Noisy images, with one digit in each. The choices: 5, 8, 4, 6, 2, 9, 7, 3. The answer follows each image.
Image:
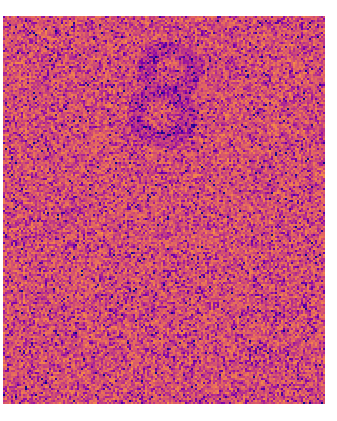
8
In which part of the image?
top middle
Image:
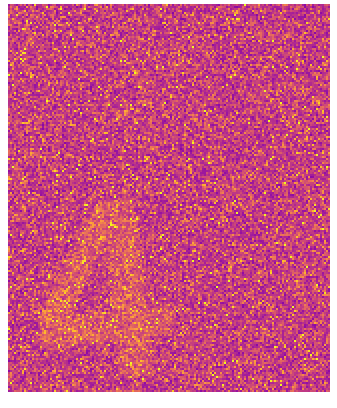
4
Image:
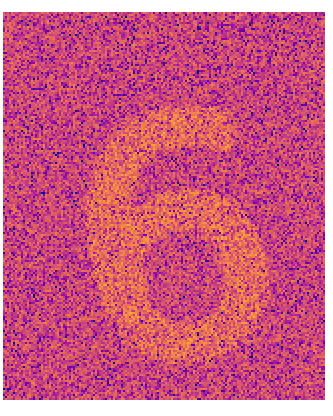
6
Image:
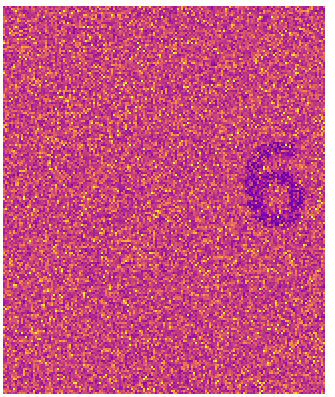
6
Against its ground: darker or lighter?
darker
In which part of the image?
middle right
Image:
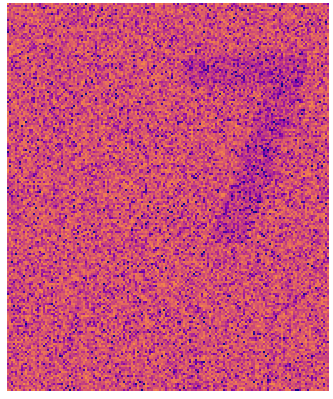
7
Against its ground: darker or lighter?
darker
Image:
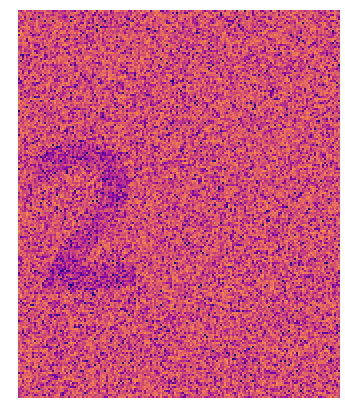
2
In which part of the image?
middle left
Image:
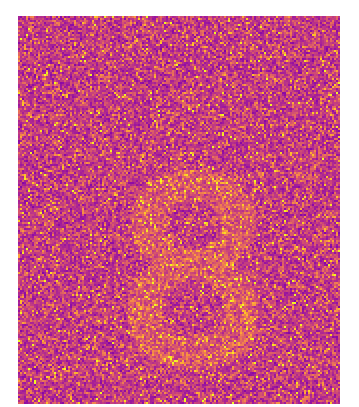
8
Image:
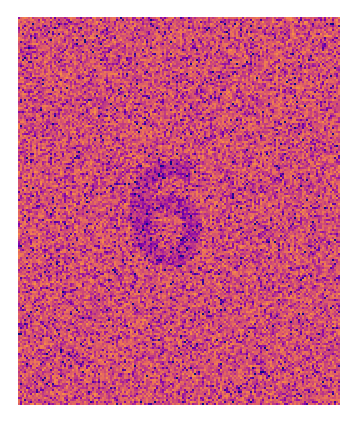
6
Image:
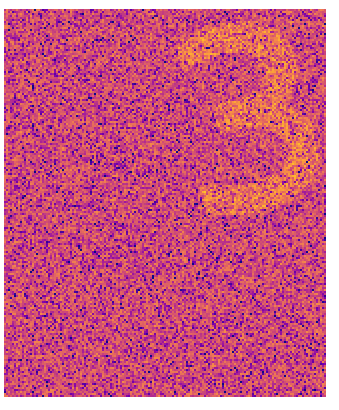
3
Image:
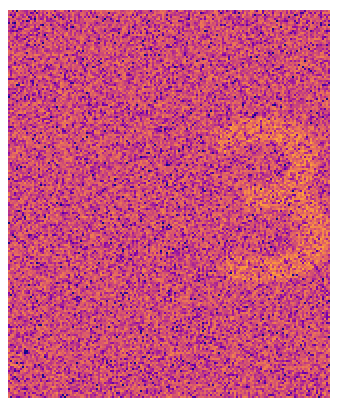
3
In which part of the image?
middle right
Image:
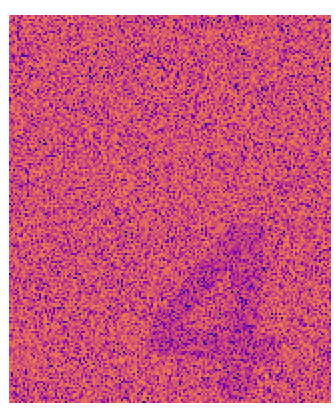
4
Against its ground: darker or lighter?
darker
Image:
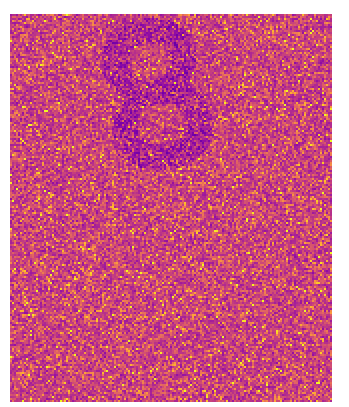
8
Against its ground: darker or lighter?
darker
